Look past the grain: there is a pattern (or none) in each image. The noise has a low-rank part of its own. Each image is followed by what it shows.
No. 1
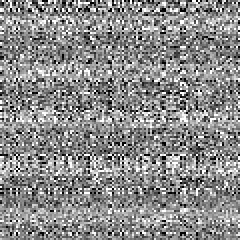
horizontal stripes
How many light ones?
5
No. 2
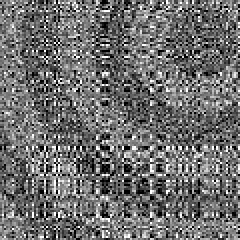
rings round one point
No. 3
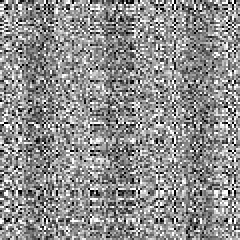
vertical stripes
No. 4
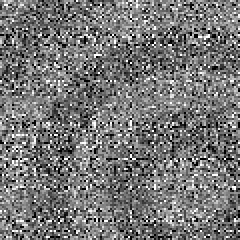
rings round one point
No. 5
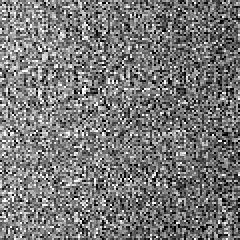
a smooth slope
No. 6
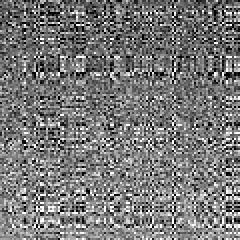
a smooth slope
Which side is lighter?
bottom
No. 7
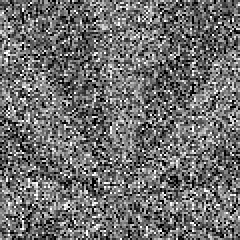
spokes from one point
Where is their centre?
bottom middle
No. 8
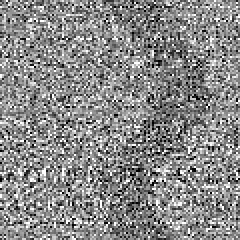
a wavy band
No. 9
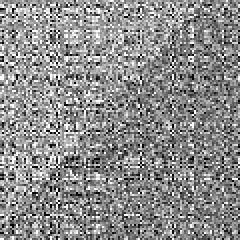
a sharp edge
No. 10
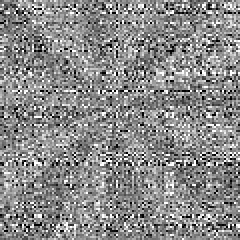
spokes from one point
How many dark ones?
8
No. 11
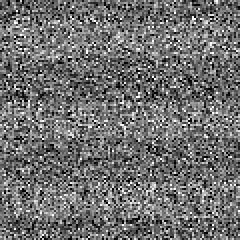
horizontal stripes
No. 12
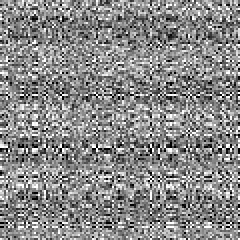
horizontal stripes
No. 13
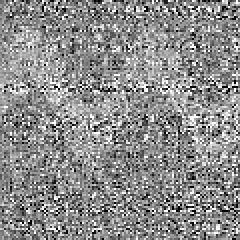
a wavy band
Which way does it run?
left to right
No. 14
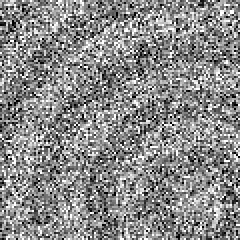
rings round one point
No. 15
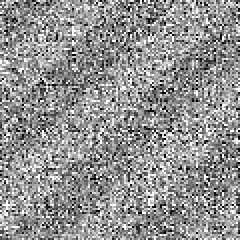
diagonal stripes
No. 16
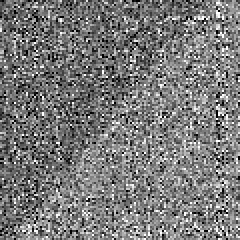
a sharp edge
